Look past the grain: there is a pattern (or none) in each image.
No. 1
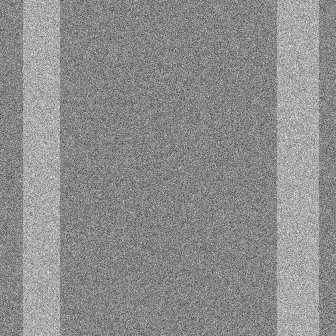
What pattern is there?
bands of columns
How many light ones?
2
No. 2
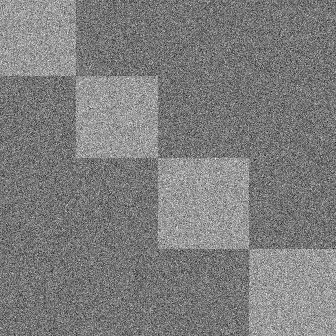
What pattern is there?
blocks along the diagonal
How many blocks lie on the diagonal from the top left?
4
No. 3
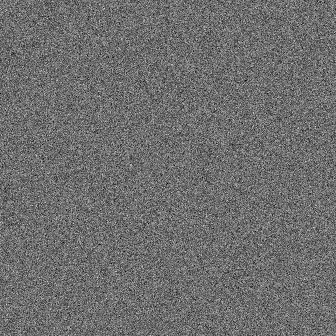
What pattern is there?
only noise
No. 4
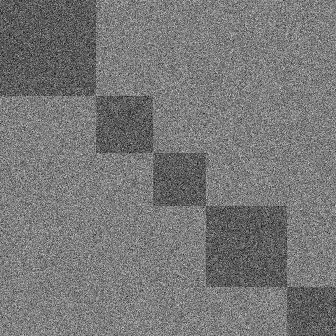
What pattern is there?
blocks along the diagonal
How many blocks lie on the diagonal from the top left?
5
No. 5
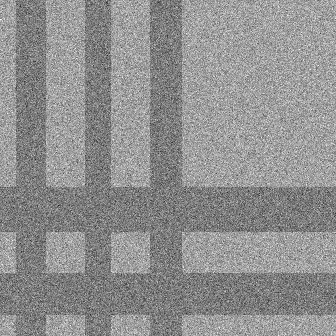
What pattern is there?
bands of rows crossing bands of columns
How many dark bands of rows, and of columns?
2 and 3
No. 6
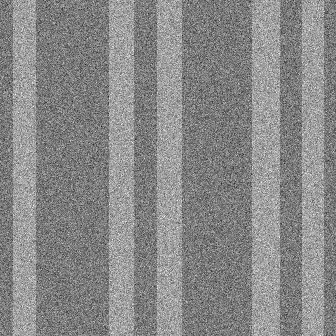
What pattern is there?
bands of columns
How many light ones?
5
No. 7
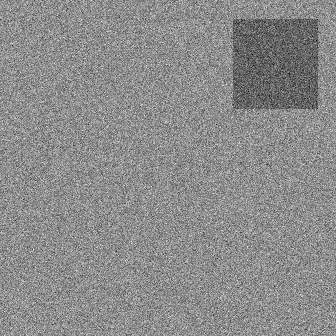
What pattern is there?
one block
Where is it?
top right
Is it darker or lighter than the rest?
darker
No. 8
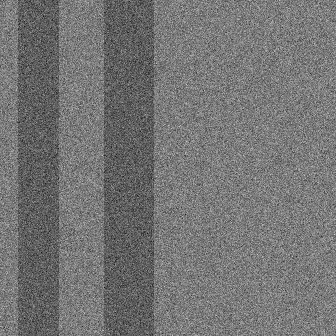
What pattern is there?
bands of columns
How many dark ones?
2
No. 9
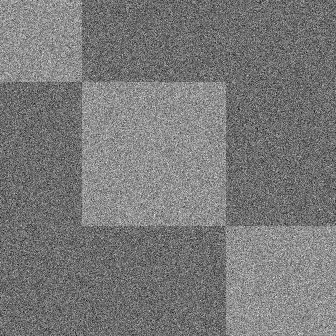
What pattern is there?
blocks along the diagonal
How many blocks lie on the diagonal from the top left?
3
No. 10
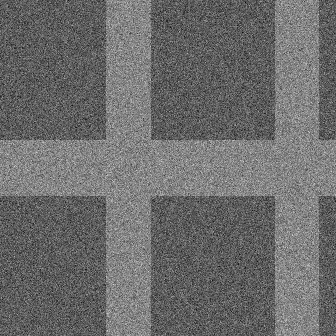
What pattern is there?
bands of rows crossing bands of columns
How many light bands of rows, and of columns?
1 and 2
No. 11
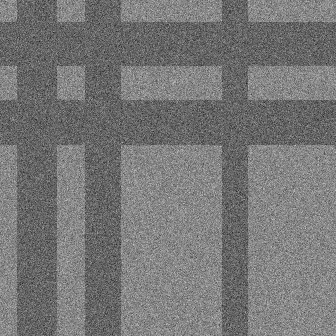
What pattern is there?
bands of rows crossing bands of columns
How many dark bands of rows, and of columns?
2 and 3
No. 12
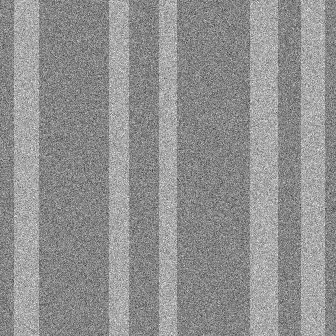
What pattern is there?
bands of columns
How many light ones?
5
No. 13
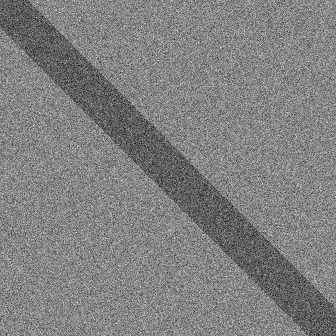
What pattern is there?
a diagonal band
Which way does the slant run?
top left to bottom right
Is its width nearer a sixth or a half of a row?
a sixth
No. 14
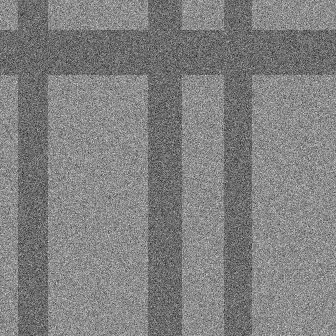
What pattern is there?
bands of rows crossing bands of columns
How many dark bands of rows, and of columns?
1 and 3
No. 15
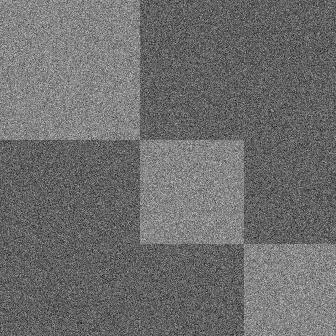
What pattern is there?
blocks along the diagonal
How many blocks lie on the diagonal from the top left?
3
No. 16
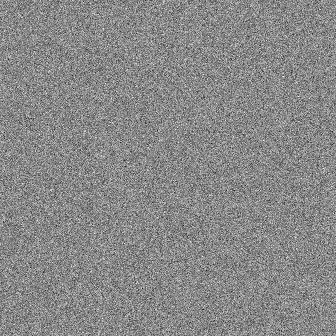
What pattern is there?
only noise
